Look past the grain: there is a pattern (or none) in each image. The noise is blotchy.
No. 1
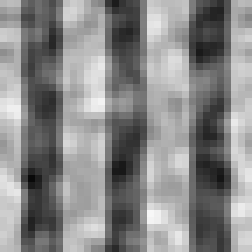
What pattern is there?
vertical stripes
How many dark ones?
3
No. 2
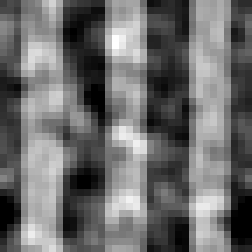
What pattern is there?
vertical stripes
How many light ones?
3
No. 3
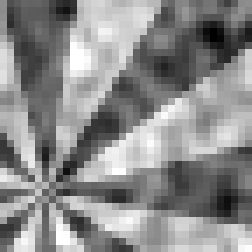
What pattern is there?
spokes from one point
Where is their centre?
bottom left
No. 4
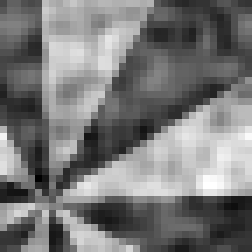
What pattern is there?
spokes from one point
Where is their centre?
bottom left
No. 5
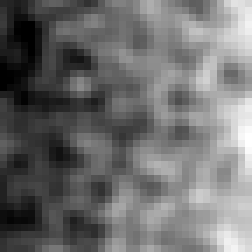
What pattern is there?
a smooth slope
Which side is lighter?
right
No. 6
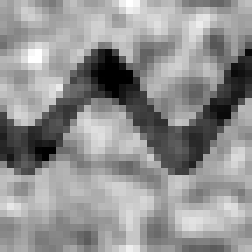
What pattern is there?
a wavy band
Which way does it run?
left to right
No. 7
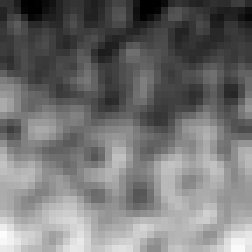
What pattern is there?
a smooth slope
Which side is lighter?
bottom
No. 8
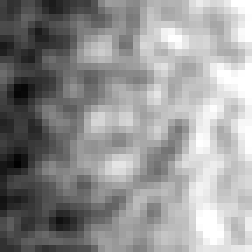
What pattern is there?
a smooth slope
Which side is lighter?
right
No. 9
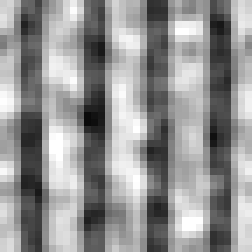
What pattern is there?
vertical stripes
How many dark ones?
4
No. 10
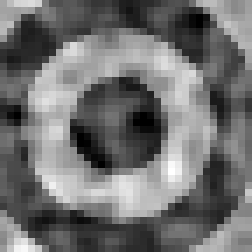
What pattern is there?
rings round one point
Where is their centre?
centre
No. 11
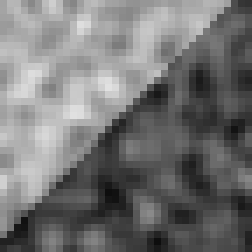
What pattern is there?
a sharp edge
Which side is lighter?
top left
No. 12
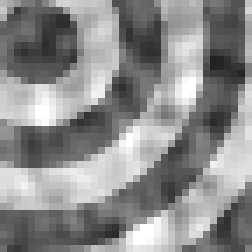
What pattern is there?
rings round one point
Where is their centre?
top left
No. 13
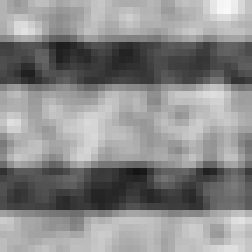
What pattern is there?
horizontal stripes
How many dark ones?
2
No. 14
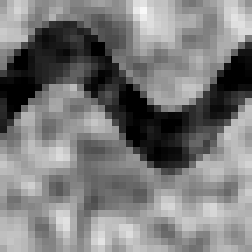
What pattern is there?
a wavy band
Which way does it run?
left to right
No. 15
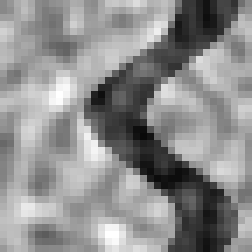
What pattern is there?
a wavy band
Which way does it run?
top to bottom
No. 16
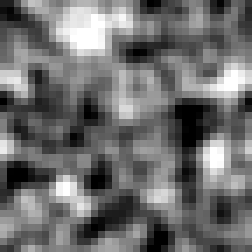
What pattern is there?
only noise
